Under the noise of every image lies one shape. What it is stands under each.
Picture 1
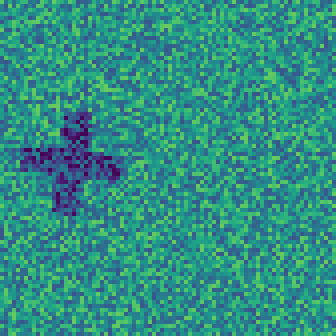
dark cross, middle left
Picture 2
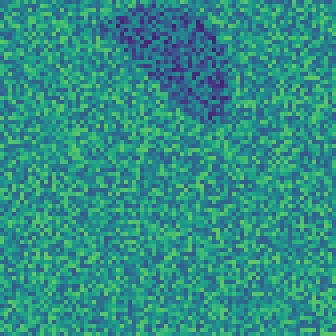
dark half disc, top middle
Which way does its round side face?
up and right
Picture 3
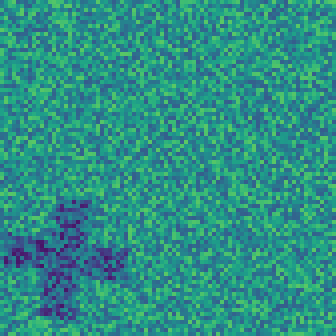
dark cross, bottom left
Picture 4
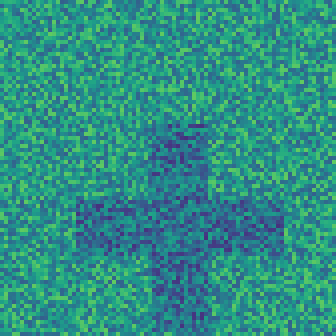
dark cross
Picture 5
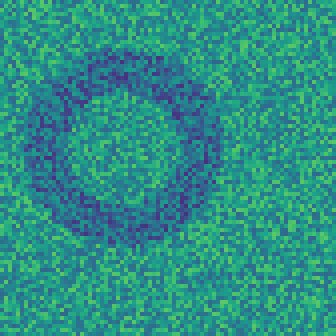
dark ring
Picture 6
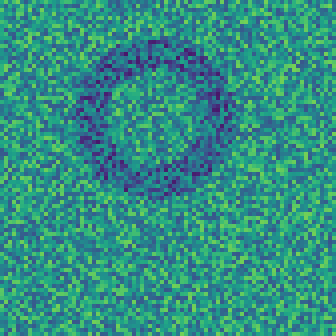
dark ring
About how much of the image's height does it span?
half
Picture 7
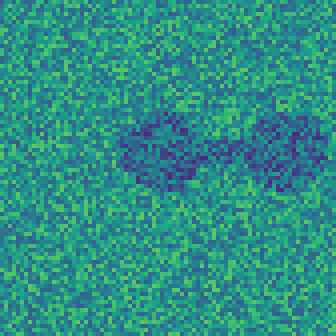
dark dumbbell
